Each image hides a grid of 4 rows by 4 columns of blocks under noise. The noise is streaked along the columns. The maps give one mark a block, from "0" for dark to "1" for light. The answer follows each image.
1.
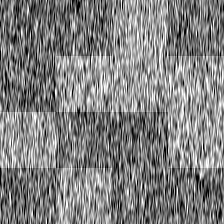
0 0 1 0
0 1 1 1
1 0 0 1
0 1 0 0
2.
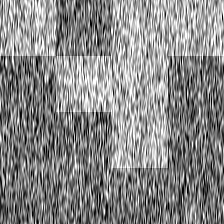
1 0 1 1
0 1 1 0
0 0 1 0
0 0 0 0
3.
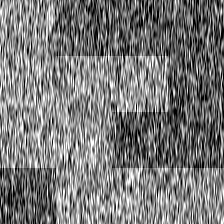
1 0 0 0
1 1 1 0
1 1 0 0
0 1 1 1
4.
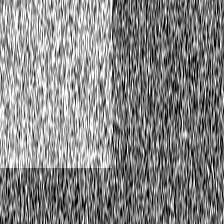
1 1 0 0
1 1 0 0
1 1 0 0
0 0 0 0
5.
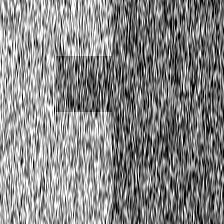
1 1 0 0
1 0 0 0
1 1 0 0
1 1 0 0
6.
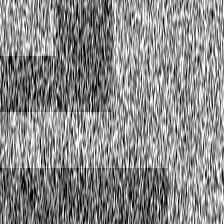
1 0 1 1
0 0 1 1
1 1 1 1
0 0 0 1
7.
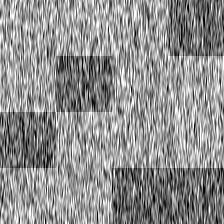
1 1 1 0
1 0 1 1
0 1 1 1
1 1 0 0
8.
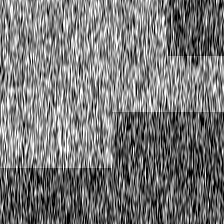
1 1 1 0
1 1 1 1
1 1 0 0
0 0 0 0
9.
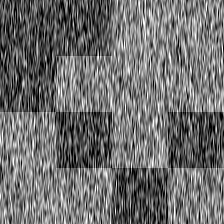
0 0 1 1
0 1 1 1
1 0 1 0
1 1 0 1
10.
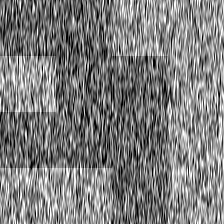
0 0 1 1
1 0 0 1
0 0 0 1
1 1 0 1
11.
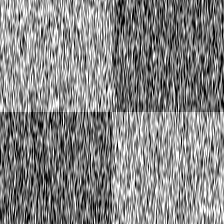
1 1 0 0
1 1 0 0
0 0 1 1
0 0 1 1
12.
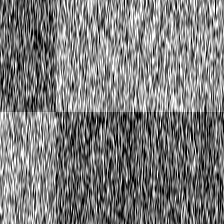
0 1 1 1
0 1 1 1
1 0 0 0
1 0 0 0
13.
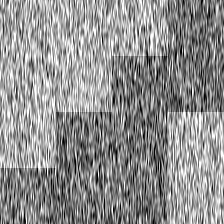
1 1 1 0
1 1 0 0
1 0 0 1
0 0 0 1
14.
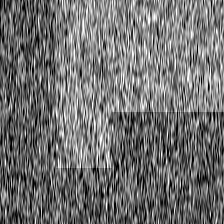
0 1 1 1
0 1 1 1
0 1 0 0
0 0 0 0
